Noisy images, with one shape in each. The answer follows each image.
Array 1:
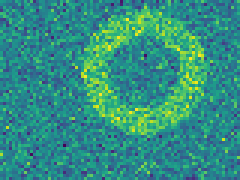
light ring
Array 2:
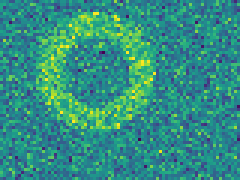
light ring
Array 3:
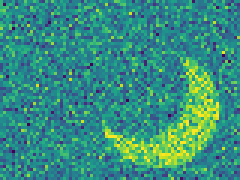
light crescent
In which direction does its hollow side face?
up and left
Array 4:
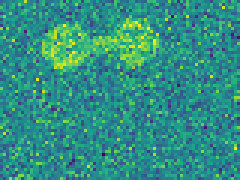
light dumbbell
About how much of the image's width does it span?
half
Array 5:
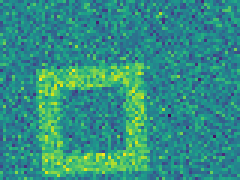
light square frame
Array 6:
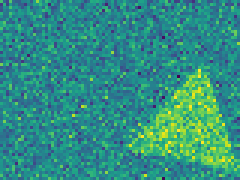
light triangle
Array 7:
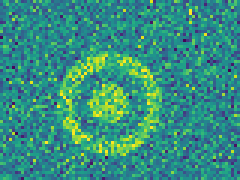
light bullseye
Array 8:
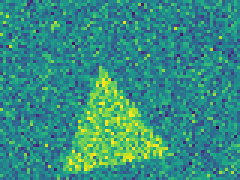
light triangle
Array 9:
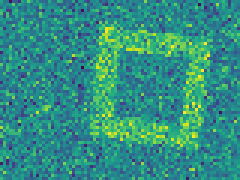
light square frame
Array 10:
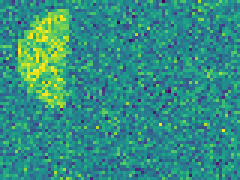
light half disc
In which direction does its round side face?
left
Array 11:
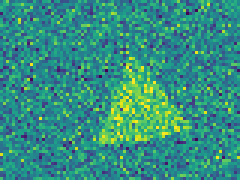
light triangle
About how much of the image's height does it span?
half
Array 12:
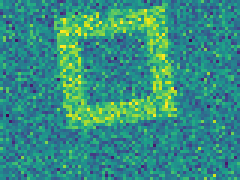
light square frame
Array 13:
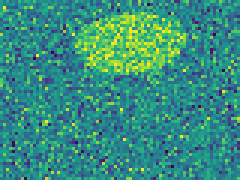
light ellipse
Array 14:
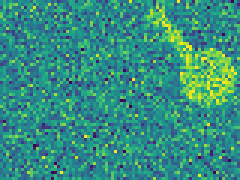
light lollipop
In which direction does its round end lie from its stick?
down and right
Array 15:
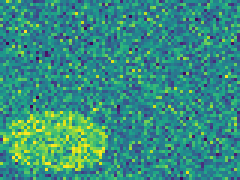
light ellipse, bottom left
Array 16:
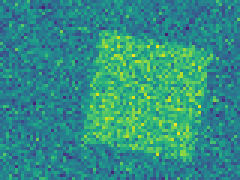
light square
